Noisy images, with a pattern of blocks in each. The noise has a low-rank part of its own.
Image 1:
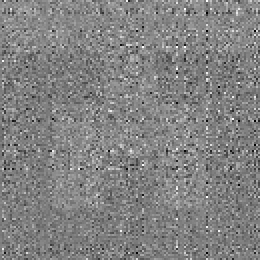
left and right mirror each other
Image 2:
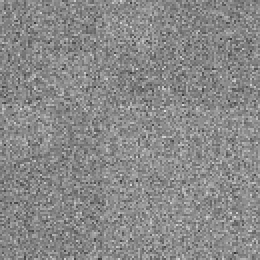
mirrored about the diagonal from the top left
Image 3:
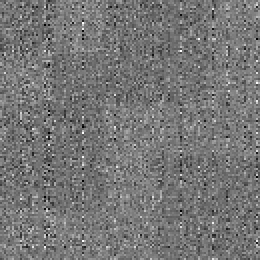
mirrored about the diagonal from the top left
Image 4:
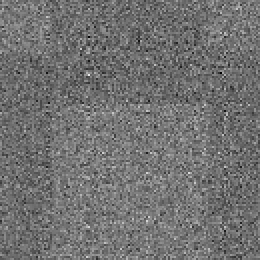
left and right mirror each other
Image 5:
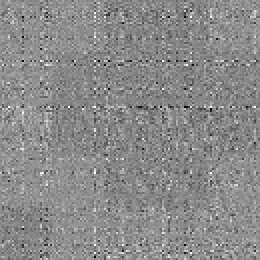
mirrored about the diagonal from the bottom left
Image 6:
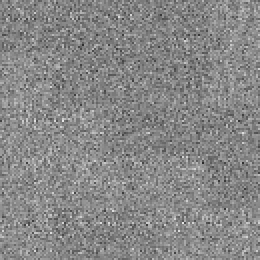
no symmetry
